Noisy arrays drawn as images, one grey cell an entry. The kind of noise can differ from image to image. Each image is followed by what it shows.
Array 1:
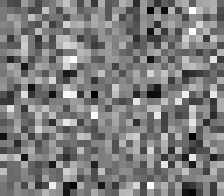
low rank plus noise
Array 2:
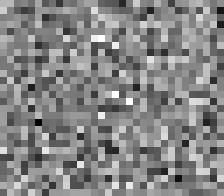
independent entries
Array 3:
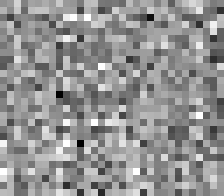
low rank plus noise
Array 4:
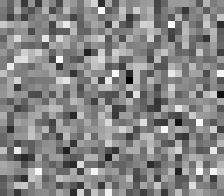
independent entries
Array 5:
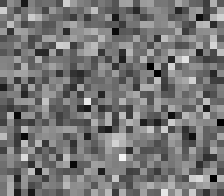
independent entries
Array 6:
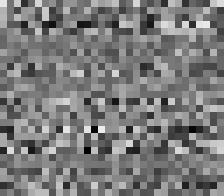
rows of uneven size
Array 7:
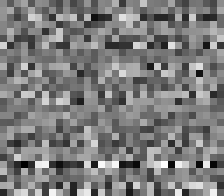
rows of uneven size
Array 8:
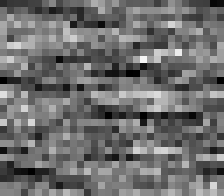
streaked along the rows
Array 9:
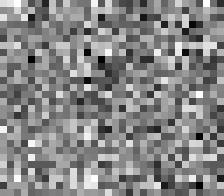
low rank plus noise
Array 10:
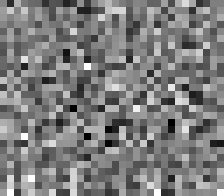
low rank plus noise
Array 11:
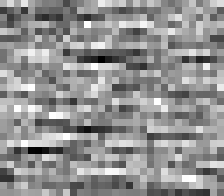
streaked along the rows
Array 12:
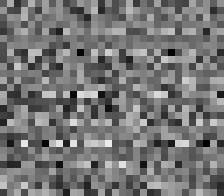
rows of uneven size
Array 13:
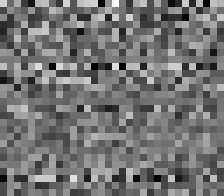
rows of uneven size
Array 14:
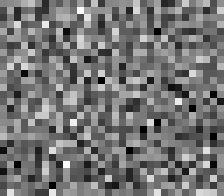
independent entries
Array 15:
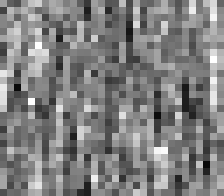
streaked along the columns
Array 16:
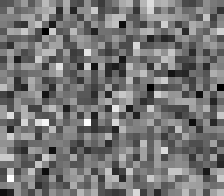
low rank plus noise
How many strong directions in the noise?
five to eight
